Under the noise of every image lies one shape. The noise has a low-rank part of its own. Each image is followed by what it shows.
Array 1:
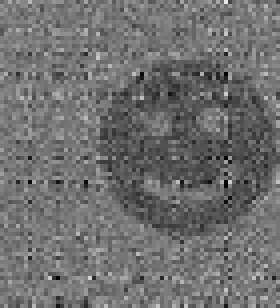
dark smiling face
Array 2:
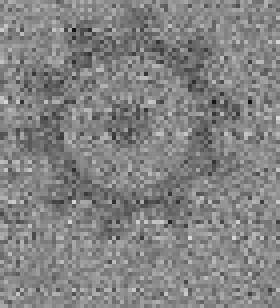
dark gear
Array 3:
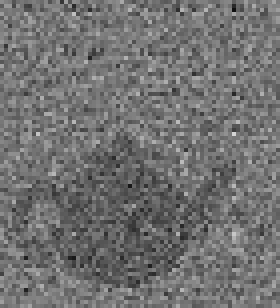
dark teapot
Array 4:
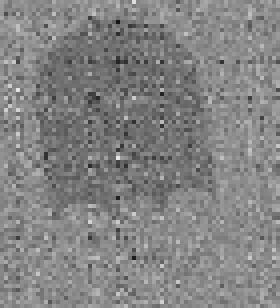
dark ghost
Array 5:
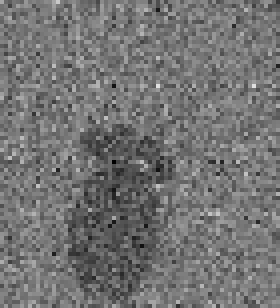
dark footprint
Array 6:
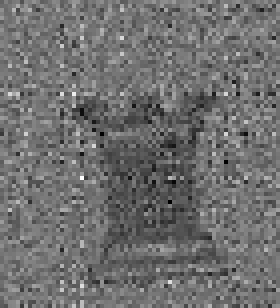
dark chess rook
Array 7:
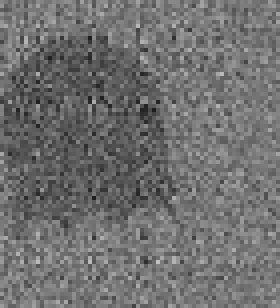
dark ghost
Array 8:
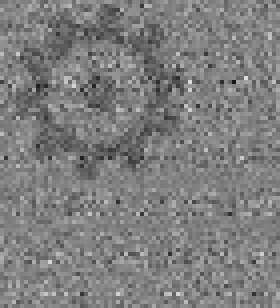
dark gear
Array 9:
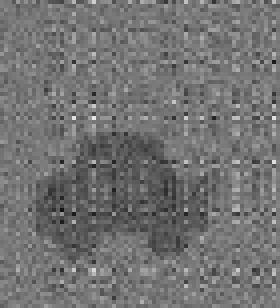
dark car
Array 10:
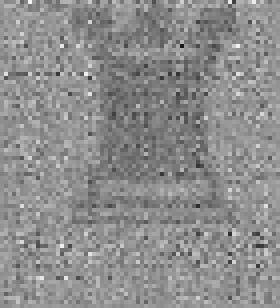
dark chess rook
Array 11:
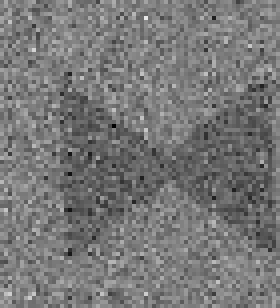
dark bow tie
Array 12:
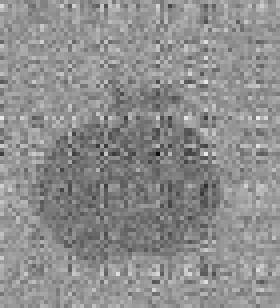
dark apple
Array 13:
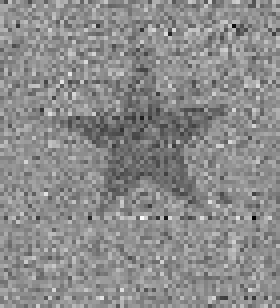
dark star
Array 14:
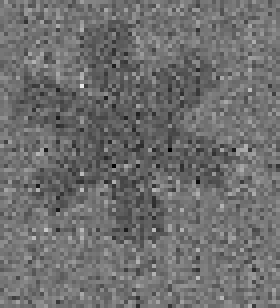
dark asterisk
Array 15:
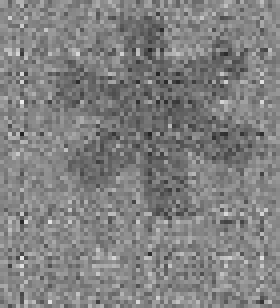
dark asterisk
